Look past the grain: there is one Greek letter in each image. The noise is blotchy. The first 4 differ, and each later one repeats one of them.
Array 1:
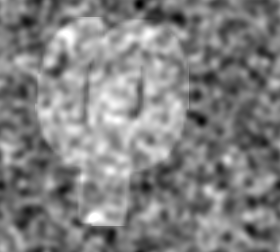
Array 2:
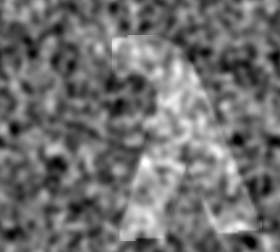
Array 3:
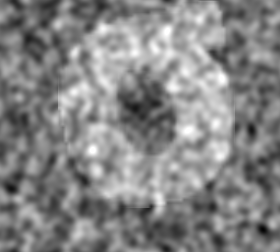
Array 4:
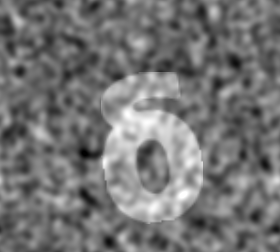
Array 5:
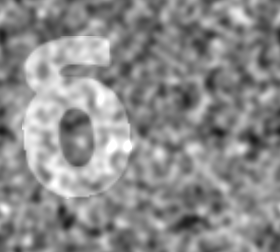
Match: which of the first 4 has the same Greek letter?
4
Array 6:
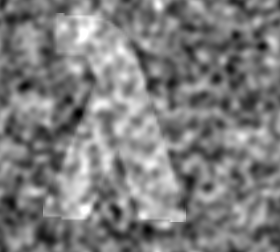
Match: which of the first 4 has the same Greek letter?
2
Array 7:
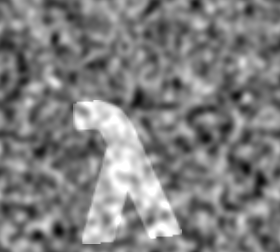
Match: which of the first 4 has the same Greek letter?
2
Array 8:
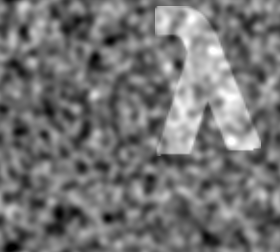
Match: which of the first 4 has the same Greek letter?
2
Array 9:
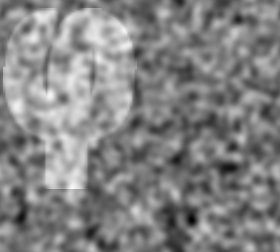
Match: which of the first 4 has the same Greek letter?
1
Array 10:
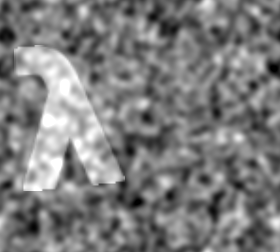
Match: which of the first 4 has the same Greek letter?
2
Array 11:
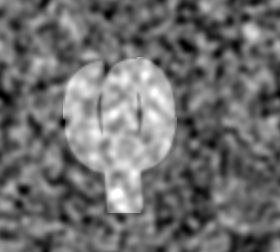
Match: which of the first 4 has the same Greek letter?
1
